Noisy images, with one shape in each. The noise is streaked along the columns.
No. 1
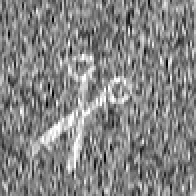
pair of scissors
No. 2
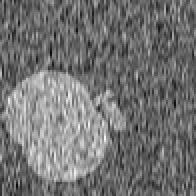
apple
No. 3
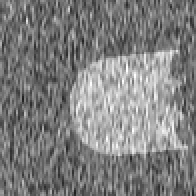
ghost
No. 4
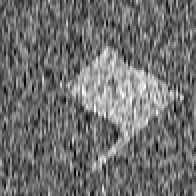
flag
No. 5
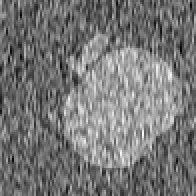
apple
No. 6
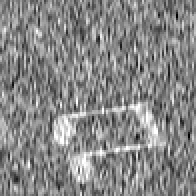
pair of musical notes
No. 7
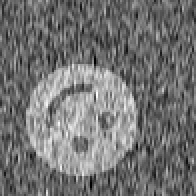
smiling face
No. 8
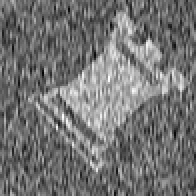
chess rook
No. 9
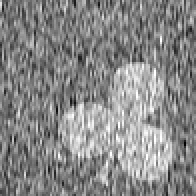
club
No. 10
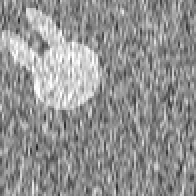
rabbit's head
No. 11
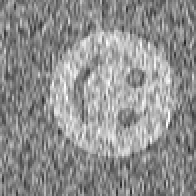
smiling face
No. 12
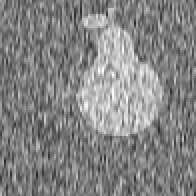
pear
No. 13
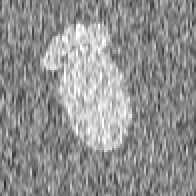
footprint
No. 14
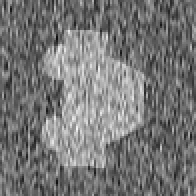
car
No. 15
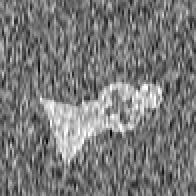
chess bishop
